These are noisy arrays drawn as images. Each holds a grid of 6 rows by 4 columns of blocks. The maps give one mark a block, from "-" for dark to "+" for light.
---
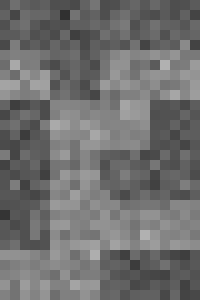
- - - -
+ - + +
- + + -
- + - -
- + + +
+ + - -
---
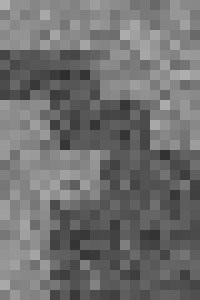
+ + + +
- - + +
+ - - +
+ + - -
+ - - -
+ - - -
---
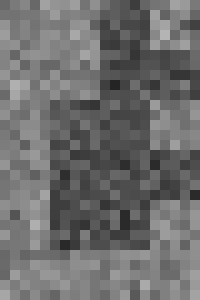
+ + - +
+ + - -
+ - - +
+ - - -
+ - - +
+ + + +
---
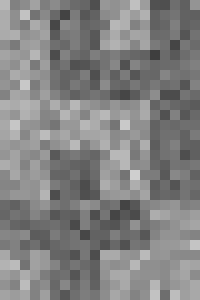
+ - + -
+ - - -
+ + + -
+ - + -
- - - +
+ - + +
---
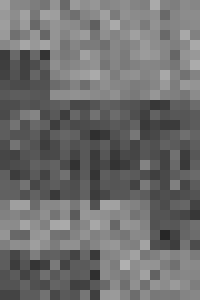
+ + + +
- + + +
- - - -
- - - -
+ + + -
- - + +
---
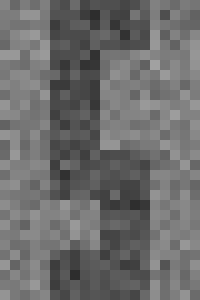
+ - - +
+ - + +
+ - + +
+ - - +
+ + - +
+ - - +
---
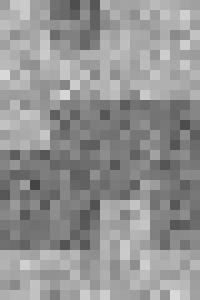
+ - + +
+ + + +
+ - - -
- - - -
- - + -
+ + + +
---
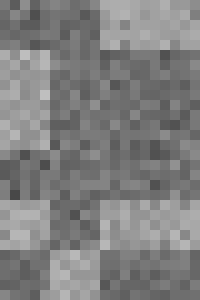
- - + +
+ - - -
+ - - -
- - - -
+ - + +
- + - -
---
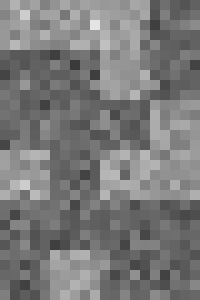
+ + + -
- - + -
- - - +
+ - + +
- - - -
- + - -
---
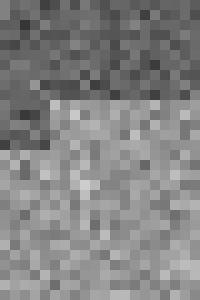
- - - -
- - - -
- + + +
+ + + +
+ + + +
+ + + +
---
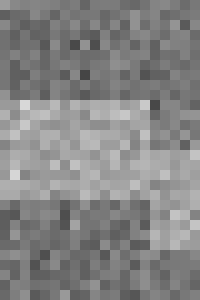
- - - -
- - - -
+ + + -
+ + + +
- - - +
- - - -
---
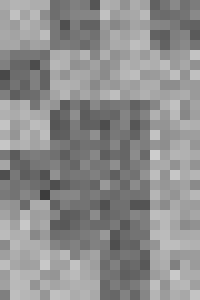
+ - + -
- + + +
+ - - +
- - - +
+ - - +
+ + - +
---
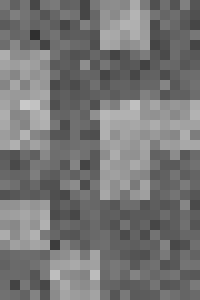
- - + -
+ - - -
+ - + +
- - + -
+ - - -
- + - -
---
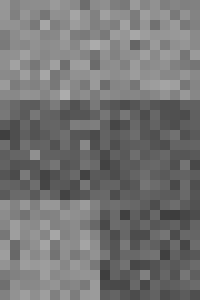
+ + + +
+ + + +
- - - -
- - - -
+ + - -
+ + - -
